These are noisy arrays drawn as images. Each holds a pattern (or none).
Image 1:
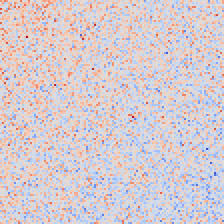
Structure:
a smooth slope
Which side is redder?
top left
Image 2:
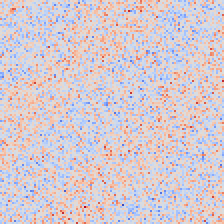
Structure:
diagonal stripes
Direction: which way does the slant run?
bottom left to top right
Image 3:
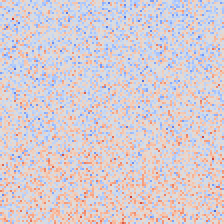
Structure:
a smooth slope
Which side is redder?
bottom
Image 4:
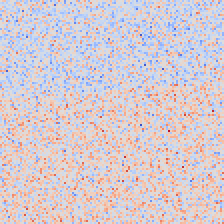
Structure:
a sharp edge
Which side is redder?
bottom
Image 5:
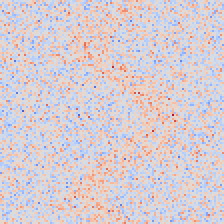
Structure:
a wavy band
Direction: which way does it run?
top to bottom
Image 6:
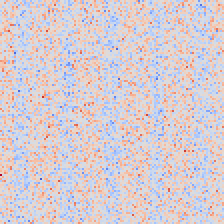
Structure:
vertical stripes
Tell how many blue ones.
5
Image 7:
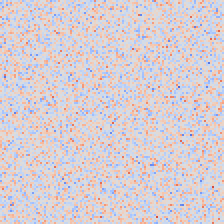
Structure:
only noise
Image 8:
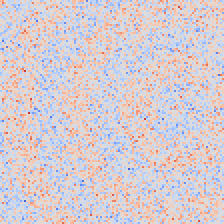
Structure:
rings round one point
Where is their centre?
middle right
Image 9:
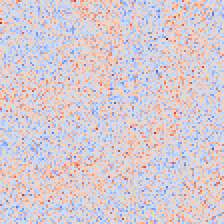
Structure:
rings round one point
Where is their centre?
top left
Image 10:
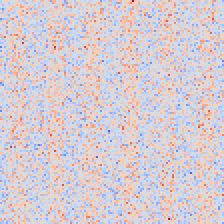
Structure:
vertical stripes
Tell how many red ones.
6
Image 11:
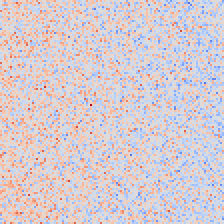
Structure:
a smooth slope
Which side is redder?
left
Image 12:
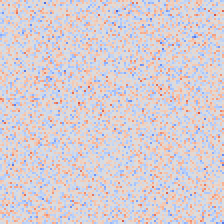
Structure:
only noise
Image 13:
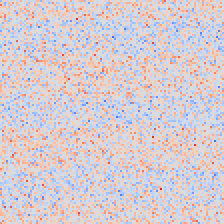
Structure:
horizontal stripes
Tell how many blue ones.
3
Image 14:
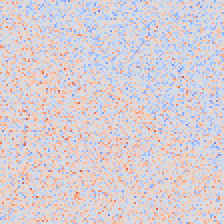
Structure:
a sharp edge
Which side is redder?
bottom left
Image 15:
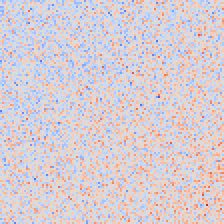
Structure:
a smooth slope
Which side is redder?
bottom right
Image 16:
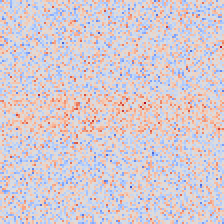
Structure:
one horizontal stripe
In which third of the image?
middle
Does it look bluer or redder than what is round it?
redder
